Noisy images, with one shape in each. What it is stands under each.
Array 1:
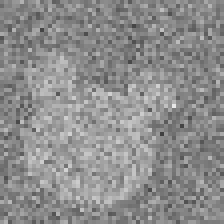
bear's head
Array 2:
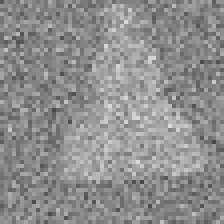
chess pawn
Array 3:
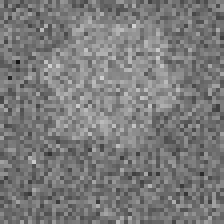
flower
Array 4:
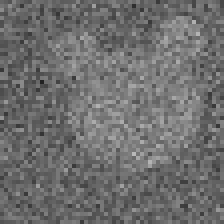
bear's head
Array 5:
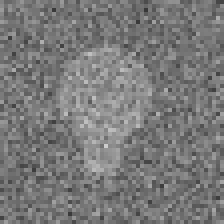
light bulb
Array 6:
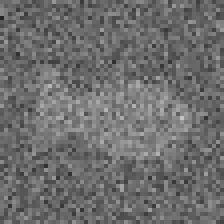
fish
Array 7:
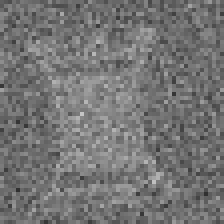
chess rook
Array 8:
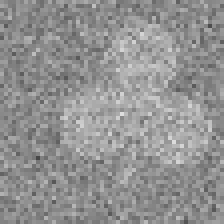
club
